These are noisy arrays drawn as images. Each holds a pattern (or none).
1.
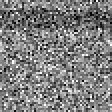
one band of rows
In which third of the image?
top
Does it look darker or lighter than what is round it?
darker
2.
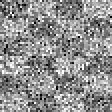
a checkerboard
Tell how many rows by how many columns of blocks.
6 by 4
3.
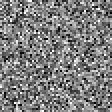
only noise
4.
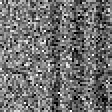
bands of columns
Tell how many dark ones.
3
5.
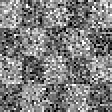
a checkerboard
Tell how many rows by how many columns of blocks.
4 by 5
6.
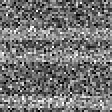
bands of rows
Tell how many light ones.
3
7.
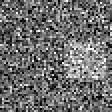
one block
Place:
middle right
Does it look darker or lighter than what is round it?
lighter
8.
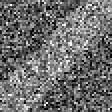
a diagonal band
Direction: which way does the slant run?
bottom left to top right
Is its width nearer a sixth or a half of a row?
a half
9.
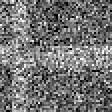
bands of rows crossing bands of columns
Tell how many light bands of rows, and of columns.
1 and 1
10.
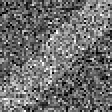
a diagonal band
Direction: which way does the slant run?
bottom left to top right
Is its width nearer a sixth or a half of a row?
a half
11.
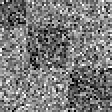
blocks along the diagonal
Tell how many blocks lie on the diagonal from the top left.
3
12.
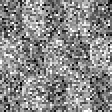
a checkerboard
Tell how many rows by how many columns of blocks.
3 by 5
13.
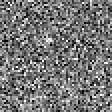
only noise
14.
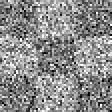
a checkerboard
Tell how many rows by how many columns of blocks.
3 by 3
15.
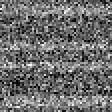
bands of rows
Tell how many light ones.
4
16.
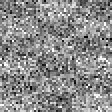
a checkerboard
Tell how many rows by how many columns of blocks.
6 by 3
